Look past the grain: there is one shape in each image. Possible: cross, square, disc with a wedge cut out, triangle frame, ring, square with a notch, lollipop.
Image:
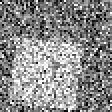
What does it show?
light square
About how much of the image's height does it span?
two thirds
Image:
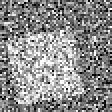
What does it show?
light square
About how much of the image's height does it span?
two thirds
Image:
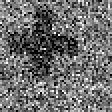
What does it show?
dark cross
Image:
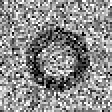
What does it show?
dark ring
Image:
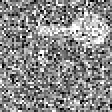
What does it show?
light lollipop
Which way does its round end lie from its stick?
right
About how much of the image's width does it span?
two thirds
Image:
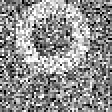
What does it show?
light ring
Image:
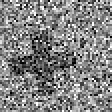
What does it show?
dark cross
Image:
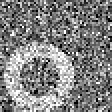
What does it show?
light ring
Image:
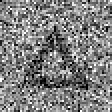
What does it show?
dark triangle frame
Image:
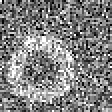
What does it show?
light ring
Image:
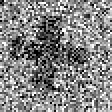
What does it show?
dark cross
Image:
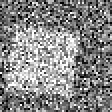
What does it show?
light square
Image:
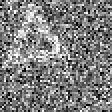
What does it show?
light triangle frame
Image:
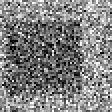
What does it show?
dark square
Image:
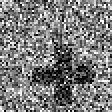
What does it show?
dark cross
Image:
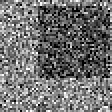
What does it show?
dark square
